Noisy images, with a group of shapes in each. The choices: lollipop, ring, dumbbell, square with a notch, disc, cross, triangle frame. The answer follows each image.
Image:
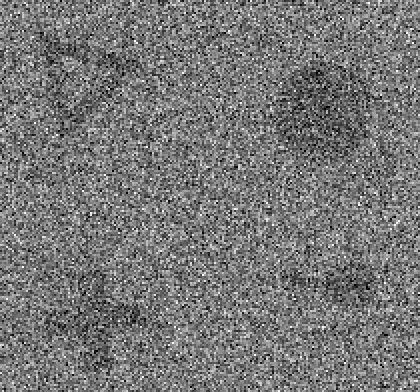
top left: triangle frame; top right: disc; bottom left: cross; bottom right: lollipop
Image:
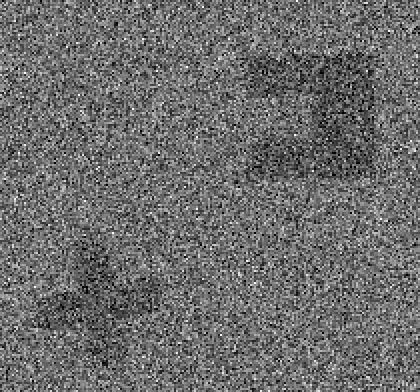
top right: square with a notch; bottom left: cross
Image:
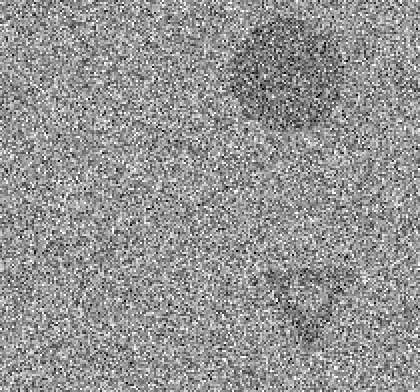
top right: disc; bottom right: triangle frame
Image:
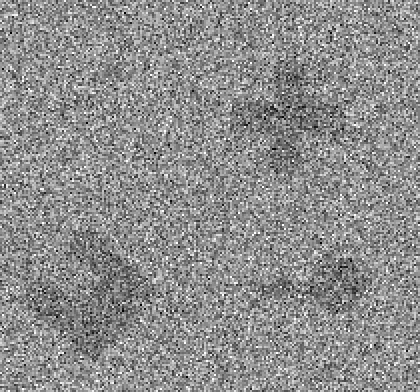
top right: cross; bottom left: square with a notch; bottom right: lollipop
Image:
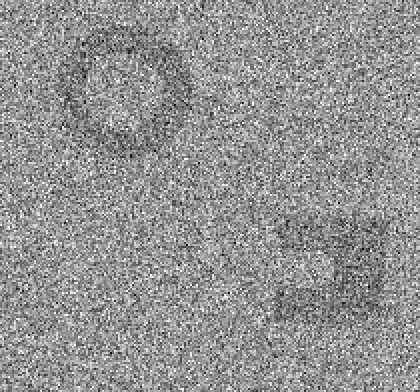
top left: ring; bottom right: square with a notch
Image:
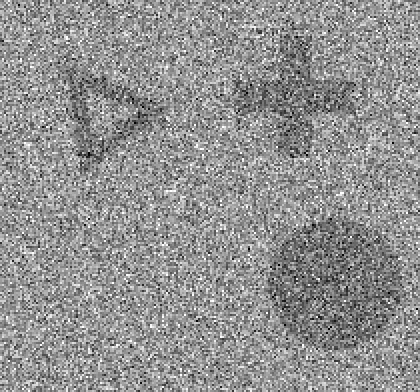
top left: triangle frame; top right: cross; bottom right: disc
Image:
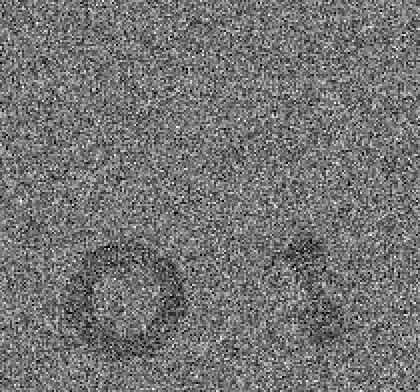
bottom left: ring; bottom right: dumbbell
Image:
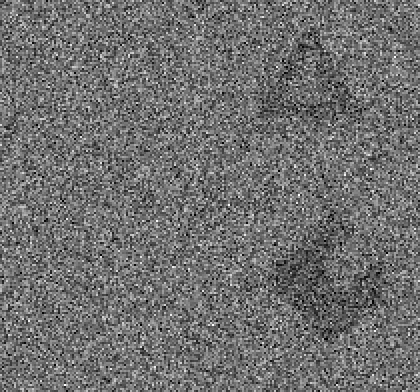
top right: triangle frame; bottom right: square with a notch
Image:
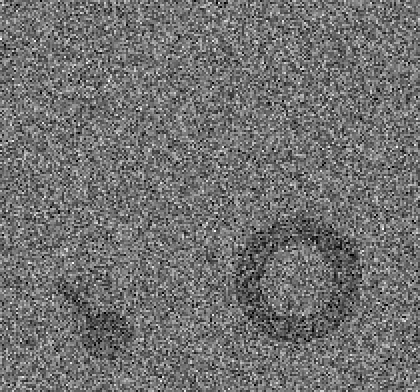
bottom left: lollipop; bottom right: ring
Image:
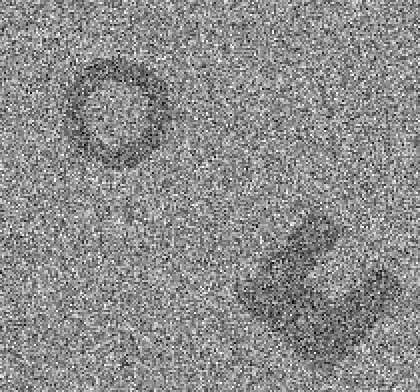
top left: ring; bottom right: square with a notch
